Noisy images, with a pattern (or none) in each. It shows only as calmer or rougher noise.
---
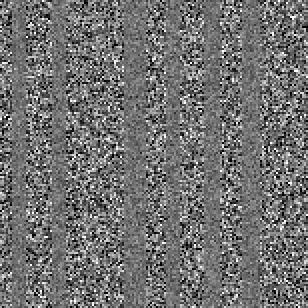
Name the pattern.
bands of columns
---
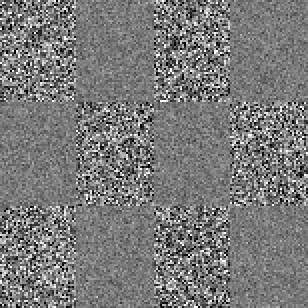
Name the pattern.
a checkerboard
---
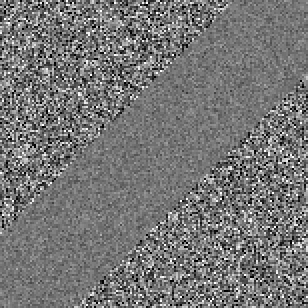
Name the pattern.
a diagonal band
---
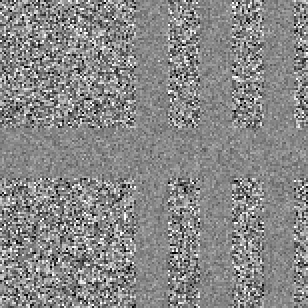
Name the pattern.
bands of rows crossing bands of columns
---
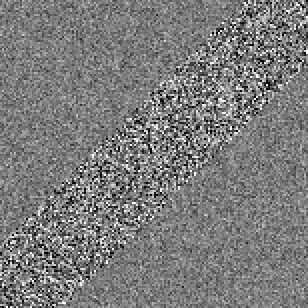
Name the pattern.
a diagonal band
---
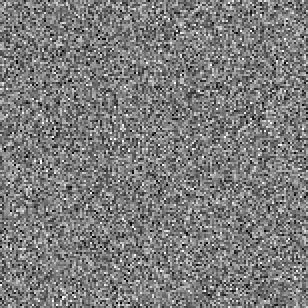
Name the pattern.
only noise
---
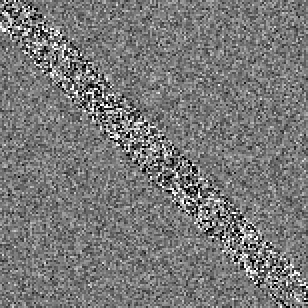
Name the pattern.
a diagonal band
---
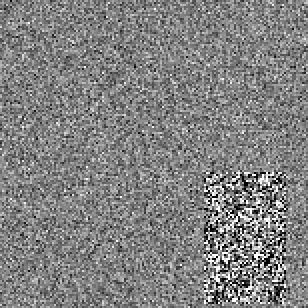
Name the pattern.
one block
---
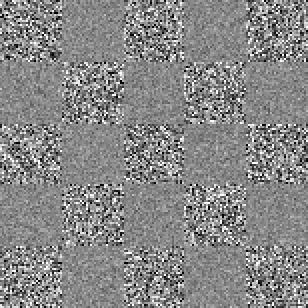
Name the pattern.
a checkerboard
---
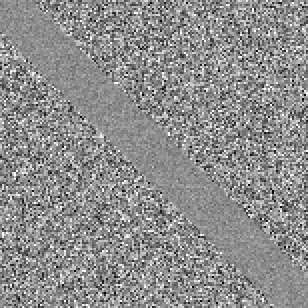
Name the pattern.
a diagonal band
